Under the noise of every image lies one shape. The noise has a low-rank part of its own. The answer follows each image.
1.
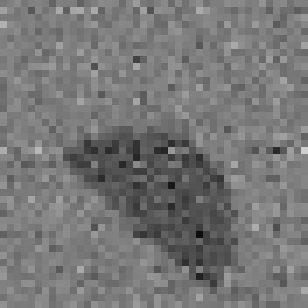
half disc
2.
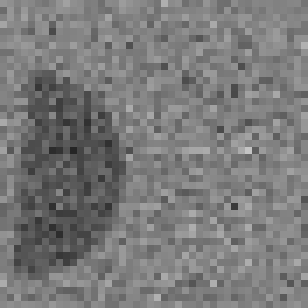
half disc
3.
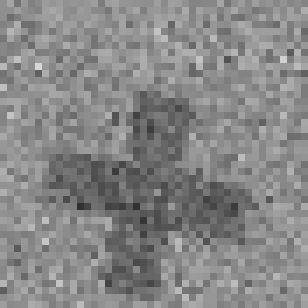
cross
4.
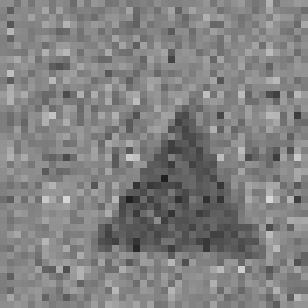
triangle
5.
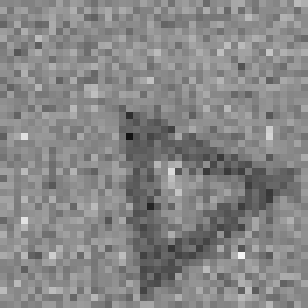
triangle frame
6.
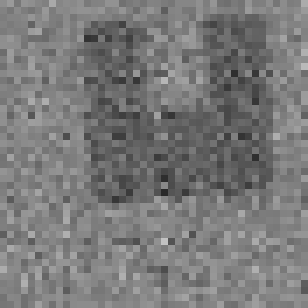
square with a notch
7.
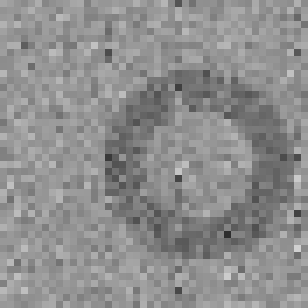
ring
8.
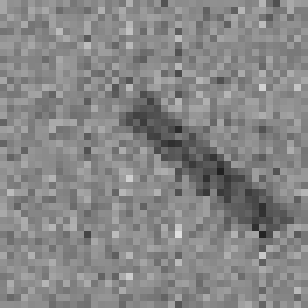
bar
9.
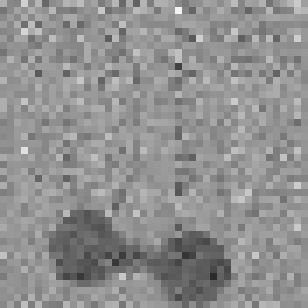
dumbbell
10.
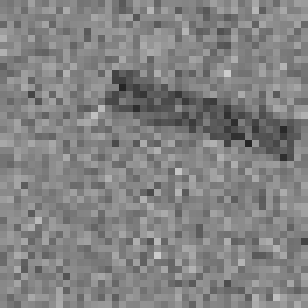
bar
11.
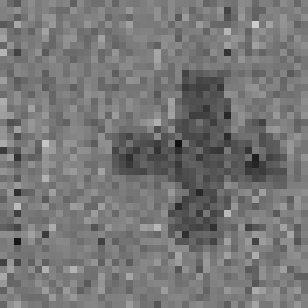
cross
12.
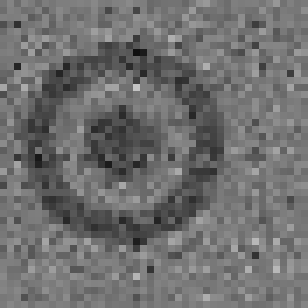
bullseye
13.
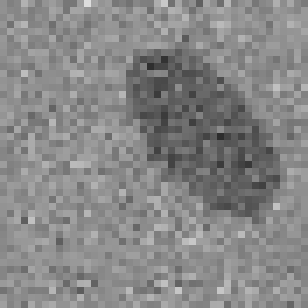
ellipse
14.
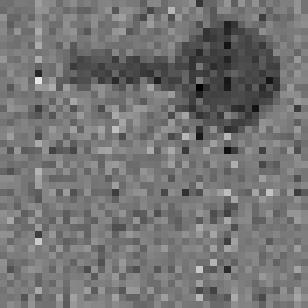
lollipop
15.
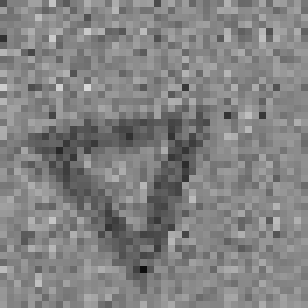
triangle frame
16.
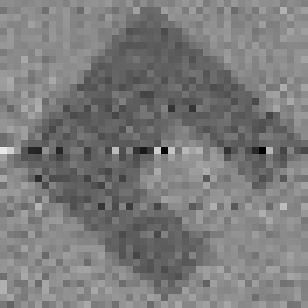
square with a notch
